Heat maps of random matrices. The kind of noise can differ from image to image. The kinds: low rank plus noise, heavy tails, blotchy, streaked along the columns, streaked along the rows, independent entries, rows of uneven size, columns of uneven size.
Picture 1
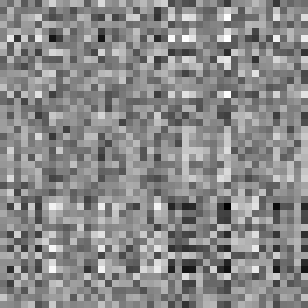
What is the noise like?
low rank plus noise
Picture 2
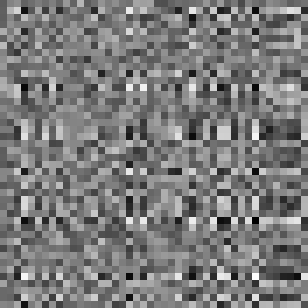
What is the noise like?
low rank plus noise
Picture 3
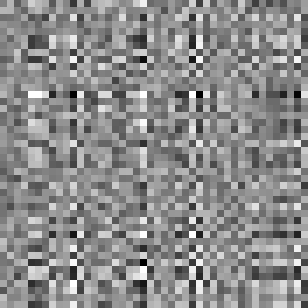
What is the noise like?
low rank plus noise
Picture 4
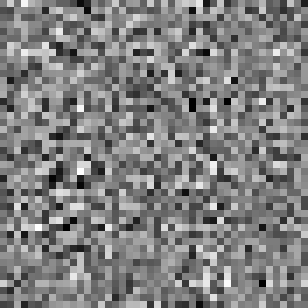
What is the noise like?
low rank plus noise
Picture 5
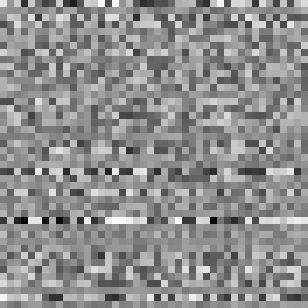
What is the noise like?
rows of uneven size
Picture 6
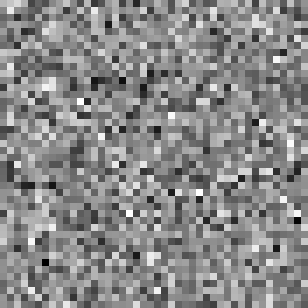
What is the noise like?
independent entries
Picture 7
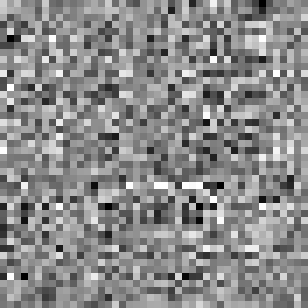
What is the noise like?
low rank plus noise
